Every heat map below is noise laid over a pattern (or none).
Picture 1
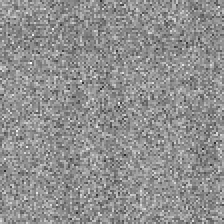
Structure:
bands of rows crossing bands of columns
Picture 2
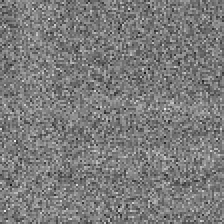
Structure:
bands of rows crossing bands of columns
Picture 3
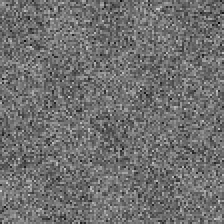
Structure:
a checkerboard
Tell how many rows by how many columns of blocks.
4 by 5
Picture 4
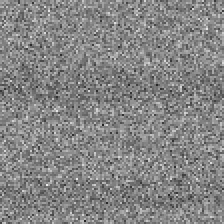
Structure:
bands of rows
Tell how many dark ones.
2
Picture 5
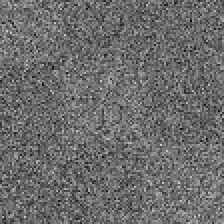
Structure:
blocks along the diagonal
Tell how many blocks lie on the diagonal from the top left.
3
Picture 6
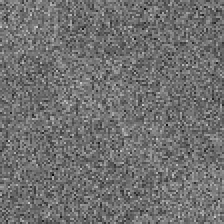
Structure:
blocks along the diagonal
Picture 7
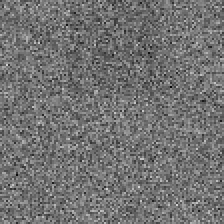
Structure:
one block
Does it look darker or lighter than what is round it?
darker
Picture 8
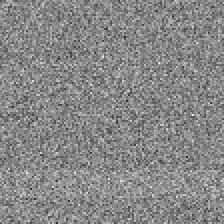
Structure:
one band of rows
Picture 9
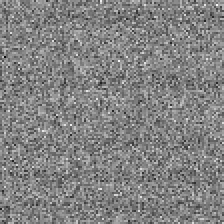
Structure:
bands of rows
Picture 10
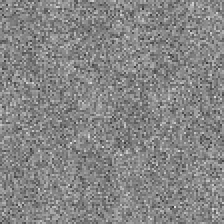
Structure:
a checkerboard
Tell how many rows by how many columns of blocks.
3 by 6
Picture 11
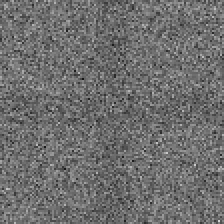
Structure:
bands of rows crossing bands of columns
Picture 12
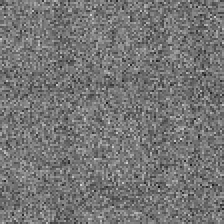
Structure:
bands of rows crossing bands of columns
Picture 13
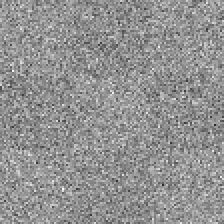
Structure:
a checkerboard
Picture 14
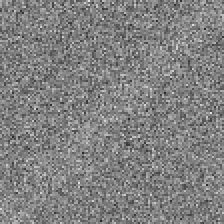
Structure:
a diagonal band
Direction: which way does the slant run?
bottom left to top right
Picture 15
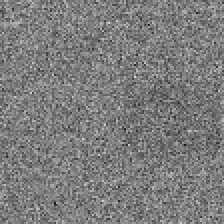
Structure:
one block
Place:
middle right
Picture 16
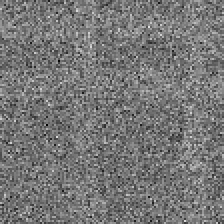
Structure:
bands of rows crossing bands of columns
